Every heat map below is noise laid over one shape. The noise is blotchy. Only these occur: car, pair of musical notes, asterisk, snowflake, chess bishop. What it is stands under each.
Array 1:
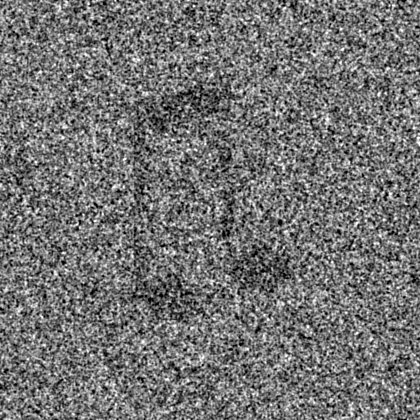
dark pair of musical notes
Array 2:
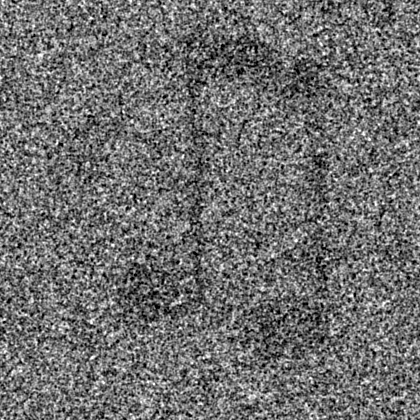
dark pair of musical notes
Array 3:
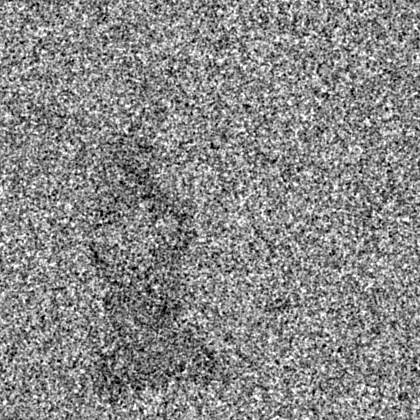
dark chess bishop
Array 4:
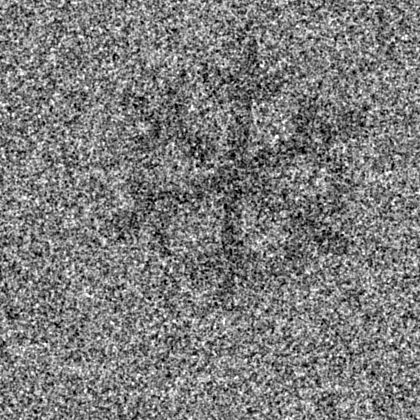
dark snowflake
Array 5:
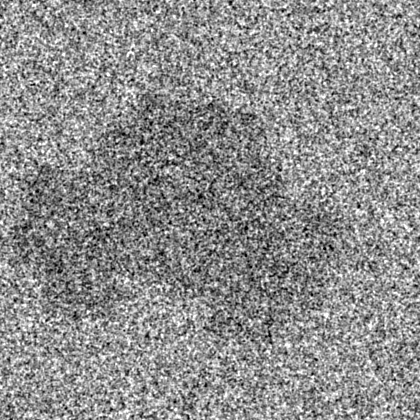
dark car
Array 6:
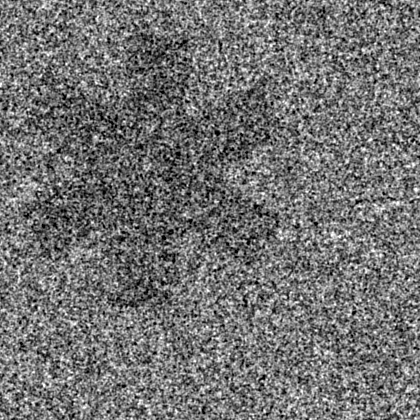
dark asterisk
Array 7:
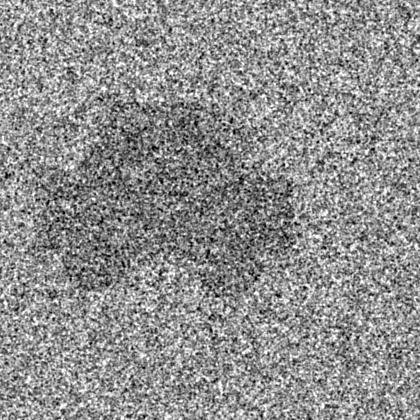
dark car
